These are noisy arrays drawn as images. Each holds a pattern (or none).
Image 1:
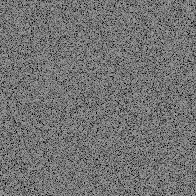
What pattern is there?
only noise
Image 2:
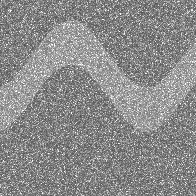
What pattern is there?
a wavy band
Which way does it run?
left to right
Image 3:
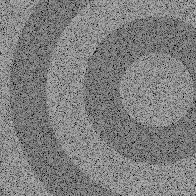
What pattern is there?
rings round one point
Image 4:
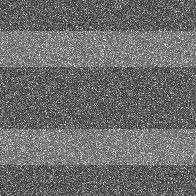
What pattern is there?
horizontal stripes
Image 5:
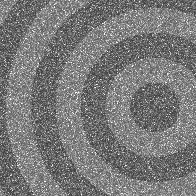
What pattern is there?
rings round one point
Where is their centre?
middle right
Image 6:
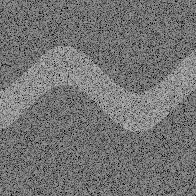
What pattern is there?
a wavy band
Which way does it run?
left to right
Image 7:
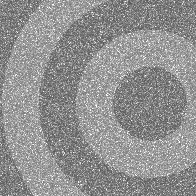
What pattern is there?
rings round one point
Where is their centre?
middle right
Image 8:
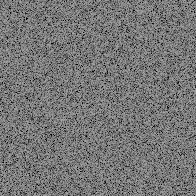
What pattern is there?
only noise
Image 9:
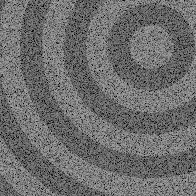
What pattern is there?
rings round one point
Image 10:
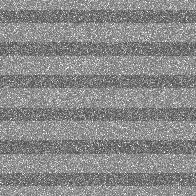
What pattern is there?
horizontal stripes
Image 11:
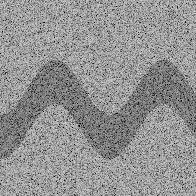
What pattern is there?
a wavy band
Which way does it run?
left to right
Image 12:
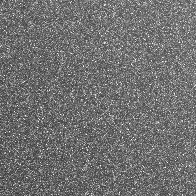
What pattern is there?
a smooth slope
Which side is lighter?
top right
